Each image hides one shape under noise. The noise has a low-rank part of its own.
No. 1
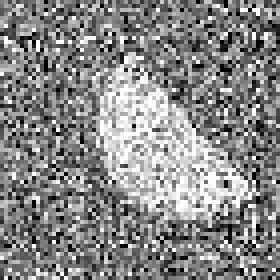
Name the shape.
half disc
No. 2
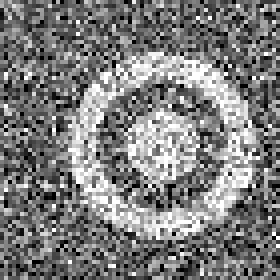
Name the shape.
bullseye
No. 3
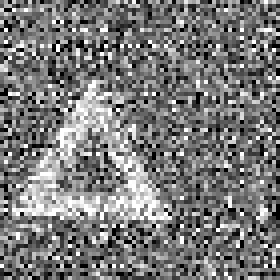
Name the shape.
triangle frame
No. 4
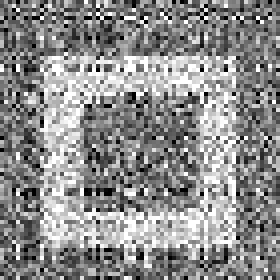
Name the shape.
square frame
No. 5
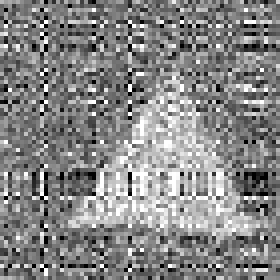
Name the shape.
triangle
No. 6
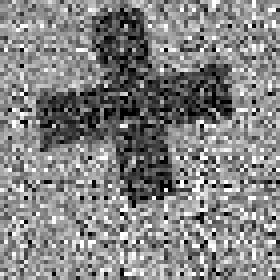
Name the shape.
cross
